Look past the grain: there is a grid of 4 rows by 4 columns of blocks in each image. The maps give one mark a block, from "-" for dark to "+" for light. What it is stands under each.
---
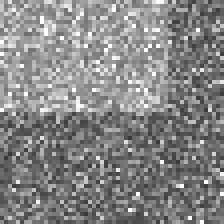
+++-
+++-
----
----
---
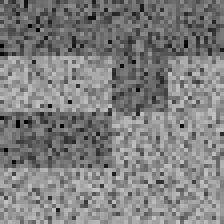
----
++-+
--++
++++
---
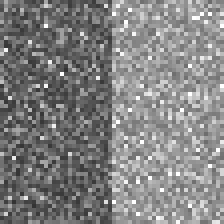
--++
--++
--++
--++
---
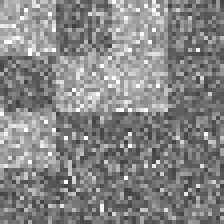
+-+-
-++-
+---
----
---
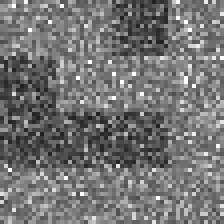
++-+
-+++
---+
++++
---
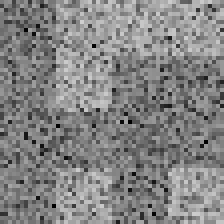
-+++
-+--
----
-+-+
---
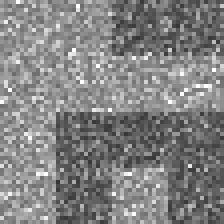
++--
++++
+---
+-+-
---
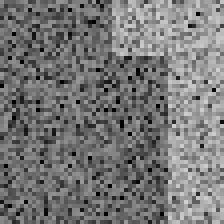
--++
---+
---+
---+
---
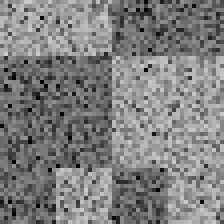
++--
--++
--++
-+-+
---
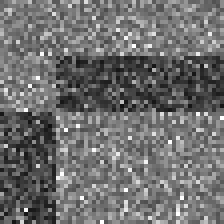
++++
+---
-+++
-+++
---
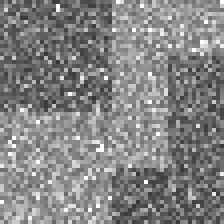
--++
--+-
+++-
++--
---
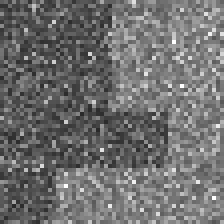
--++
--++
---+
-+++
